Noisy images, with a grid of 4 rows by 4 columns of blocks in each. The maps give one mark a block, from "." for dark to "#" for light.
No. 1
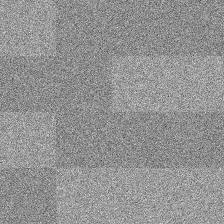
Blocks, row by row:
# . . .
. . # #
# . . .
. # # #
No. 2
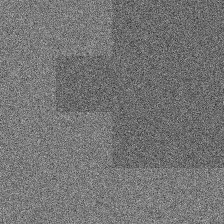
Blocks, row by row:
# # . .
# . . .
# # . .
# # # #
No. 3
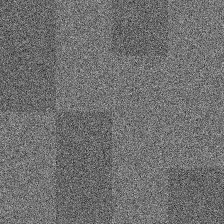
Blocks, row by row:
. # . #
. # # #
# . # #
# . # .
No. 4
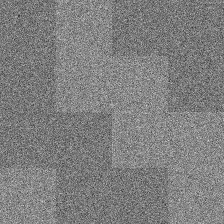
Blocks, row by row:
. # . .
. # # .
. . # #
# . . #
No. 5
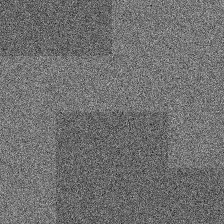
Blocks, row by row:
. . # #
# # # #
# . . #
# . . .
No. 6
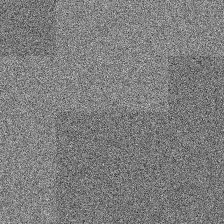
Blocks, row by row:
. # # #
# # # .
# . . .
# . . .
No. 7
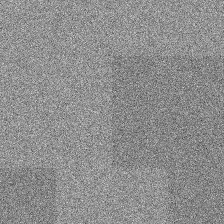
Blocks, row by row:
# # # #
# # . .
# # . .
. # # .
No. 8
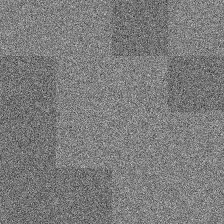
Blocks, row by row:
# # . #
. # # .
. # # #
. . # #
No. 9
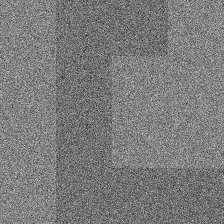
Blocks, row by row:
# . . #
# . # #
# . # #
# . . .
